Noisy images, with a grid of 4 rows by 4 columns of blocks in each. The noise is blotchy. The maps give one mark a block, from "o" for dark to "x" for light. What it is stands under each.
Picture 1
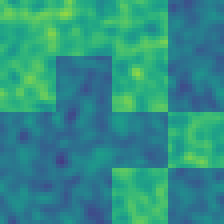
x x x o
x o x o
o o o x
o o x o
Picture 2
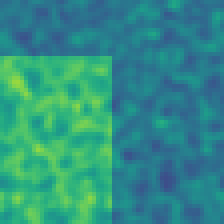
o o o o
x x o o
x x o o
x x o o
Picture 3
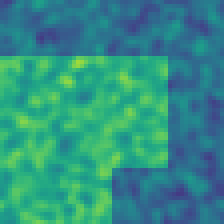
o o o o
x x x o
x x x o
x x o o
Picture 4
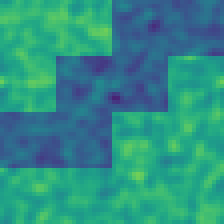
x x o o
x o o x
o o x x
x x x x
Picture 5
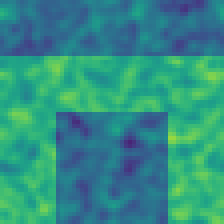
o o o o
x x x x
x o o x
x o o x
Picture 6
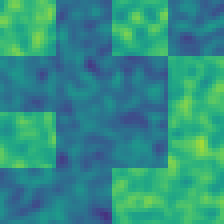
x o x o
o o o x
x o o x
o o x x
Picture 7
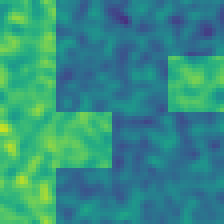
x o o o
x o o x
x x o o
x o o o
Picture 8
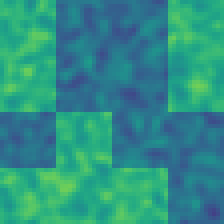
x o o x
x o o x
o x o o
x x x o
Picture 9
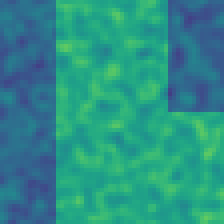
o x x o
o x x o
o x x x
o x x x
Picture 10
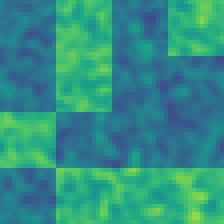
o x o x
o x o o
x o o o
o x x x
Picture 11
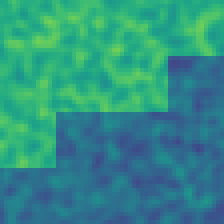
x x x x
x x x o
x o o o
o o o o
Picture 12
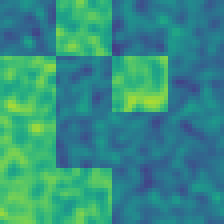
o x o o
x o x o
x o o o
x x o o
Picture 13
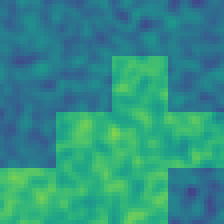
o o o o
o o x o
o x x x
x x x o
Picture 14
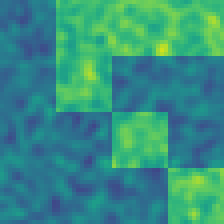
o x x x
o x o o
o o x o
o o o x
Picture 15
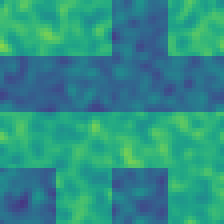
x x o x
o o o o
x x x x
o x o x
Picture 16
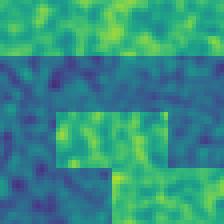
x x x x
o o o o
o x x o
o o x x
